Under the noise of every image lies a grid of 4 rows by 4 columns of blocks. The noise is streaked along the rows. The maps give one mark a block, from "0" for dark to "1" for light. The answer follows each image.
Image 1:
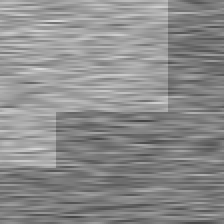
1 1 1 0
1 1 1 0
1 0 0 0
0 0 0 0
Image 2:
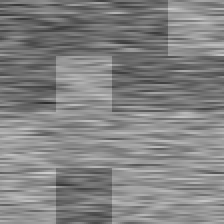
0 0 0 1
0 1 0 0
1 1 1 1
1 0 1 1
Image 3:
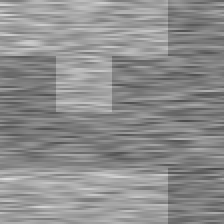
1 1 1 0
0 1 0 0
0 0 0 0
1 1 1 0
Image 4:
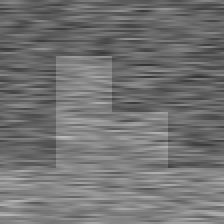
0 0 0 0
0 1 0 0
0 1 1 0
1 1 1 1
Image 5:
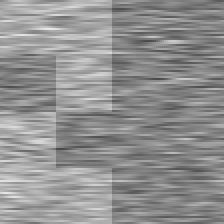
1 1 0 0
0 1 0 0
1 0 0 0
1 1 0 0
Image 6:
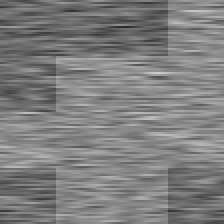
0 0 0 1
0 1 1 1
1 1 1 1
0 1 1 0
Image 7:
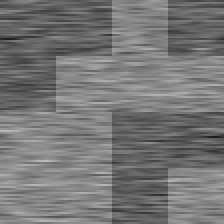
0 0 1 0
0 1 1 1
1 1 0 0
1 1 0 1
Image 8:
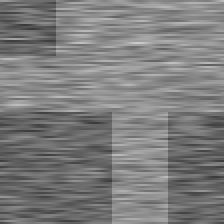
0 1 1 1
1 1 1 1
0 0 1 0
0 0 1 0
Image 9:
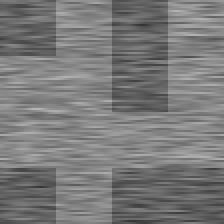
0 1 0 1
1 1 0 1
1 1 1 1
0 1 0 0
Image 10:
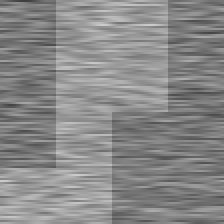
0 1 1 0
0 1 1 0
0 1 0 0
1 1 0 0
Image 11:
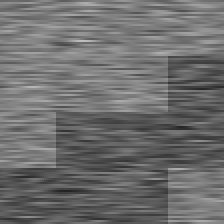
1 1 1 1
1 1 1 0
1 0 0 0
0 0 0 1
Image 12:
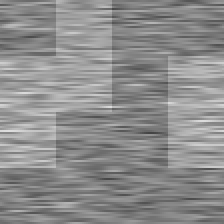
0 1 0 0
1 1 0 1
1 0 0 1
0 0 0 0
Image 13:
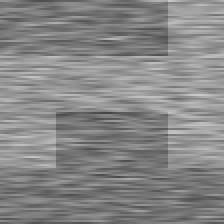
0 0 0 1
1 1 1 1
1 0 0 1
0 0 0 0
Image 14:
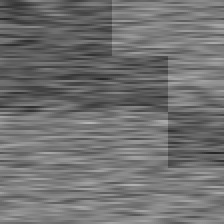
0 0 1 1
0 0 0 1
1 1 1 0
1 1 1 1
